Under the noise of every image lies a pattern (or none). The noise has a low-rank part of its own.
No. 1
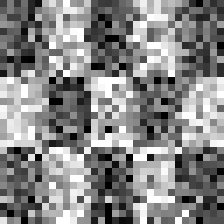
a checkerboard
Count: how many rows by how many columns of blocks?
3 by 5
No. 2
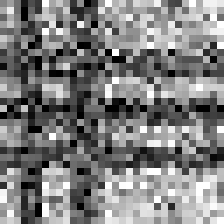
bands of rows crossing bands of columns
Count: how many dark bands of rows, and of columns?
3 and 2
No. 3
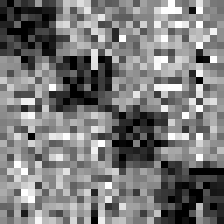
blocks along the diagonal
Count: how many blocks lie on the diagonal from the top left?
4
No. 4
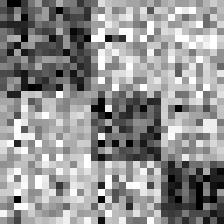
blocks along the diagonal
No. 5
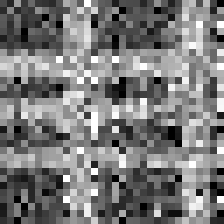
bands of rows crossing bands of columns
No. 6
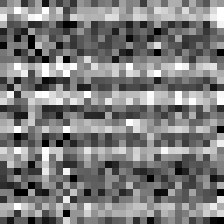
bands of rows
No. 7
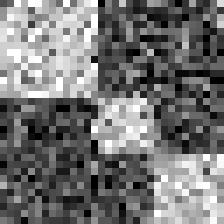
blocks along the diagonal
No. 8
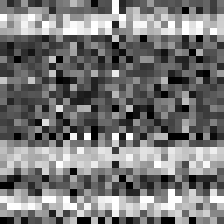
bands of rows
